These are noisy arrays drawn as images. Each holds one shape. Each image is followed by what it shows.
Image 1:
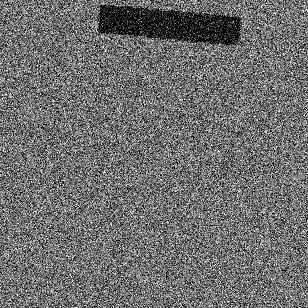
dark bar
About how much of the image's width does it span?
half
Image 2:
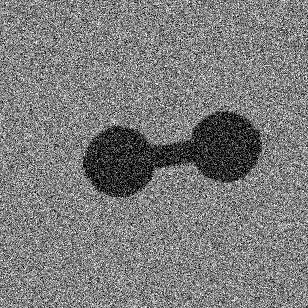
dark dumbbell
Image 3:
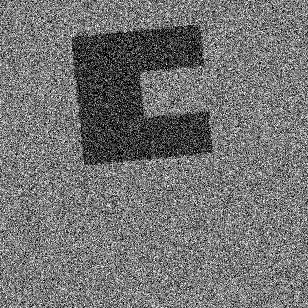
dark square with a notch
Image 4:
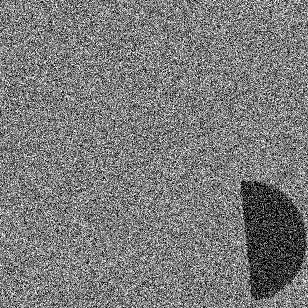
dark half disc, bottom right
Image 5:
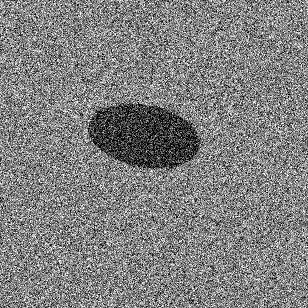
dark ellipse, centre
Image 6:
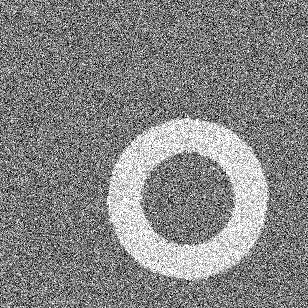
light ring
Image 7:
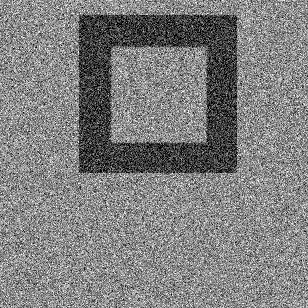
dark square frame
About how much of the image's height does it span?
half
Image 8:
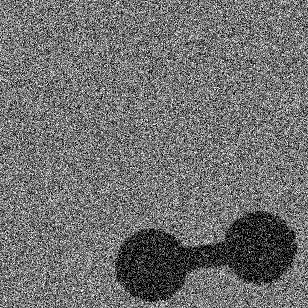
dark dumbbell
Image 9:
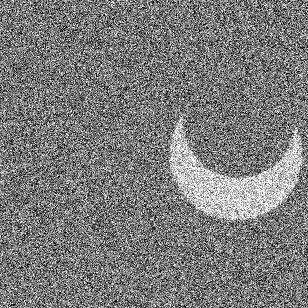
light crescent, middle right
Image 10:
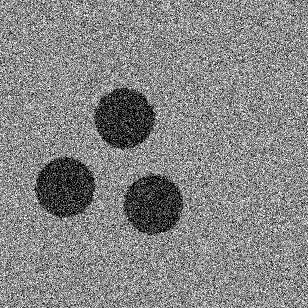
dark three dots
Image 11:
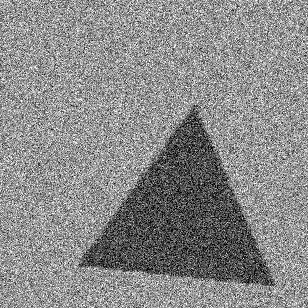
dark triangle
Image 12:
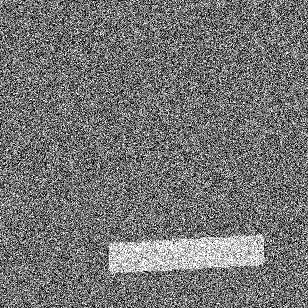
light bar
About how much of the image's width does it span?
half
